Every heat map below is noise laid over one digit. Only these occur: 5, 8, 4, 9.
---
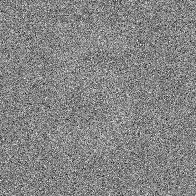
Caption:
light 5
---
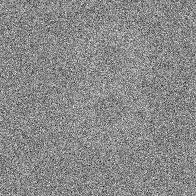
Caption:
light 8
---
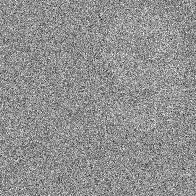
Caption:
light 9
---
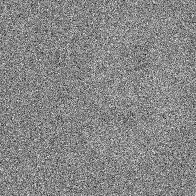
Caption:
light 9
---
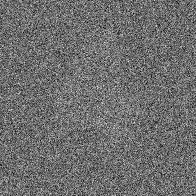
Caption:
light 4
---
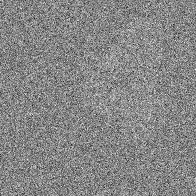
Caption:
light 4
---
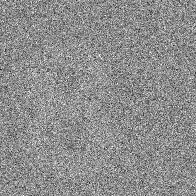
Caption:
light 8
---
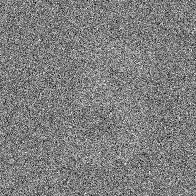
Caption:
light 5
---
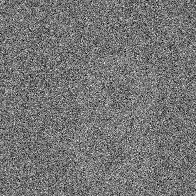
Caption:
light 8
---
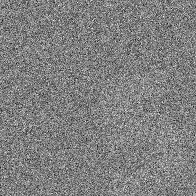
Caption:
light 5
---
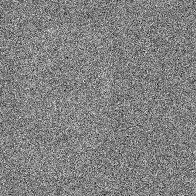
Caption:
light 9
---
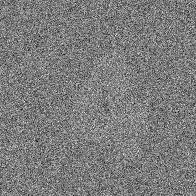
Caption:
light 4
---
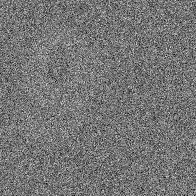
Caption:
light 9
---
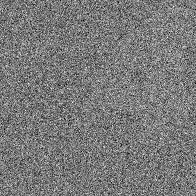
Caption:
light 4
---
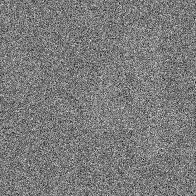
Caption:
light 4
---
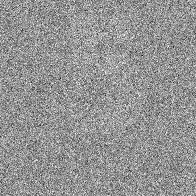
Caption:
light 5
